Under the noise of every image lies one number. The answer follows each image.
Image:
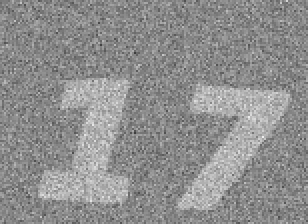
17
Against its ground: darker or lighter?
lighter
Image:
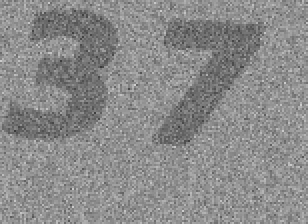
37
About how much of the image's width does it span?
nearly all
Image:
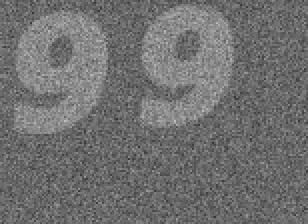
99
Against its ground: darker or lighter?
lighter
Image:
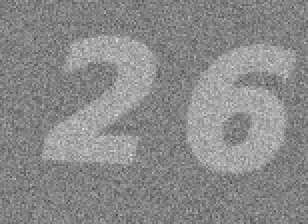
26
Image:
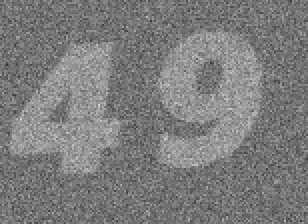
49
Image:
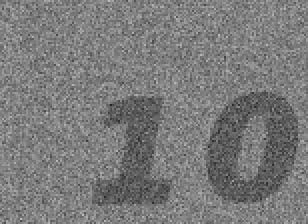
10
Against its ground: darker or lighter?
darker
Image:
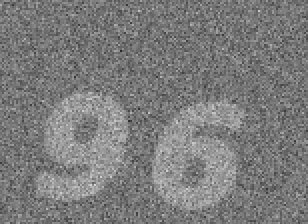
96
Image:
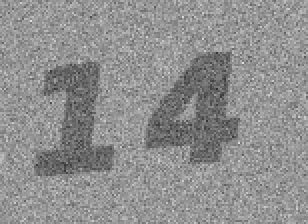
14
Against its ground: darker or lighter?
darker
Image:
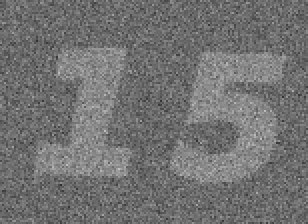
15
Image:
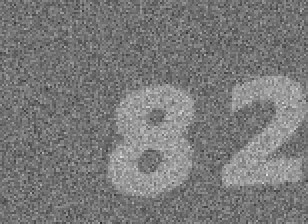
82
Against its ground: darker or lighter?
lighter
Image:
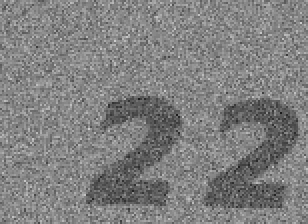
22
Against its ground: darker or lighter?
darker
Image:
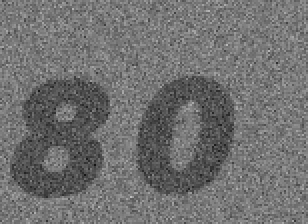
80
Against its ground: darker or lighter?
darker
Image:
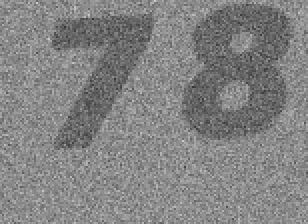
78
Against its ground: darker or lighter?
darker
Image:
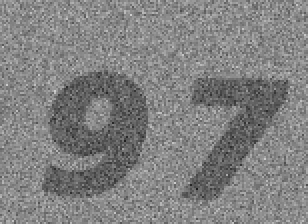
97
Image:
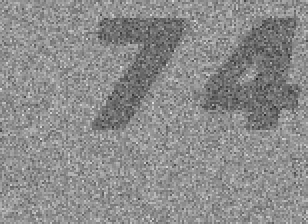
74
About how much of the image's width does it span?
two thirds
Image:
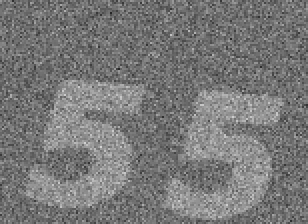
55
